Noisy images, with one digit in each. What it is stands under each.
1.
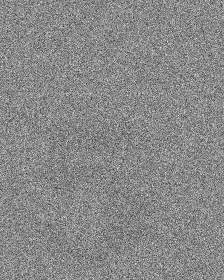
5
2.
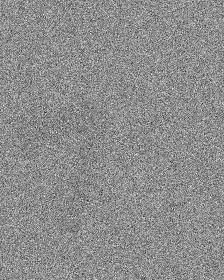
7
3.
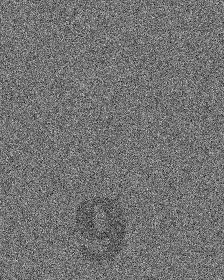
9
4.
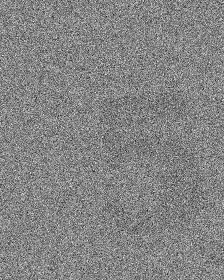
5
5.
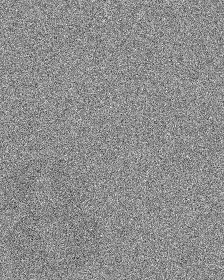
8
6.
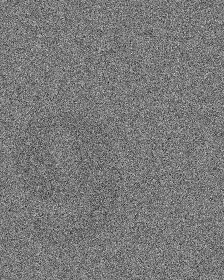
9
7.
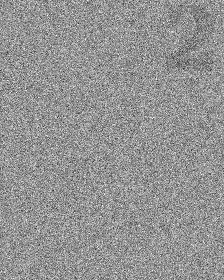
2
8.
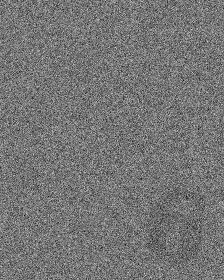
6
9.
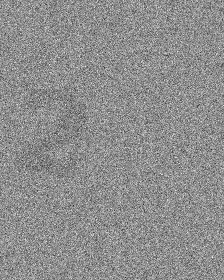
2
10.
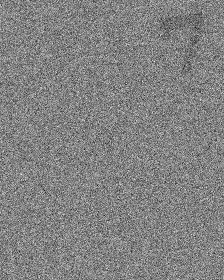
7
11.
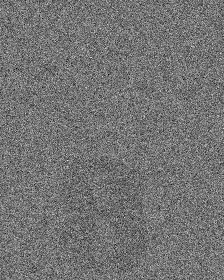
8
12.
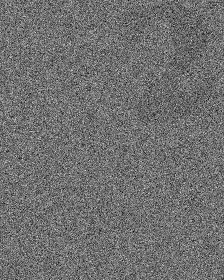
2
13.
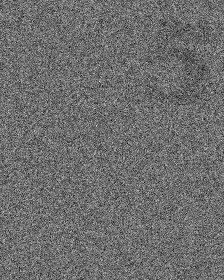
5
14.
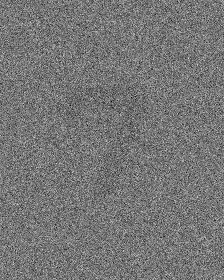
7
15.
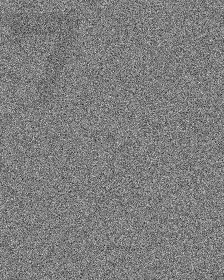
7
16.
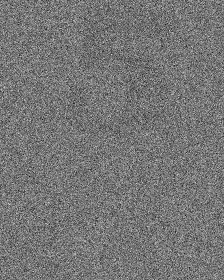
5
